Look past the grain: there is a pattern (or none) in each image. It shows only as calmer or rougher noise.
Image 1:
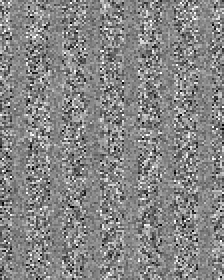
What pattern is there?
vertical stripes
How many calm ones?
6
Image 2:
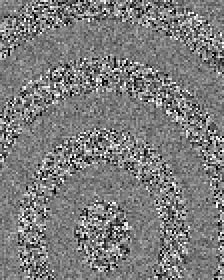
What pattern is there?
rings round one point
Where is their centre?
bottom middle
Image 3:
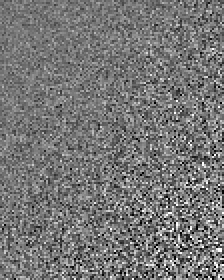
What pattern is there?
a smooth slope
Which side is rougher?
bottom right
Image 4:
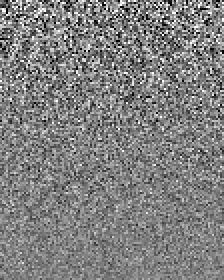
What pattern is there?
a smooth slope
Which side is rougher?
top
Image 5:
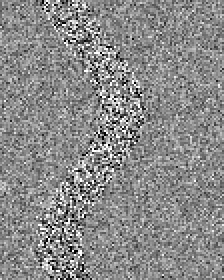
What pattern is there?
a wavy band
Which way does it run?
top to bottom
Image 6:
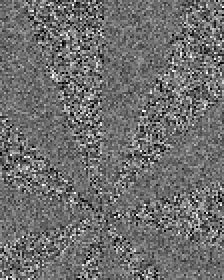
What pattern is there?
spokes from one point
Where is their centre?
bottom middle
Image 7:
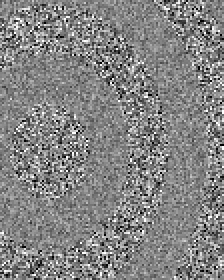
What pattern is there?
rings round one point
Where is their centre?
middle left
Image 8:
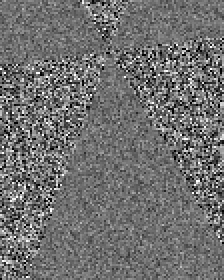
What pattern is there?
spokes from one point
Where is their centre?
top middle
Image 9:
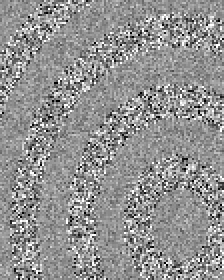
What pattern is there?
rings round one point
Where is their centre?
bottom right
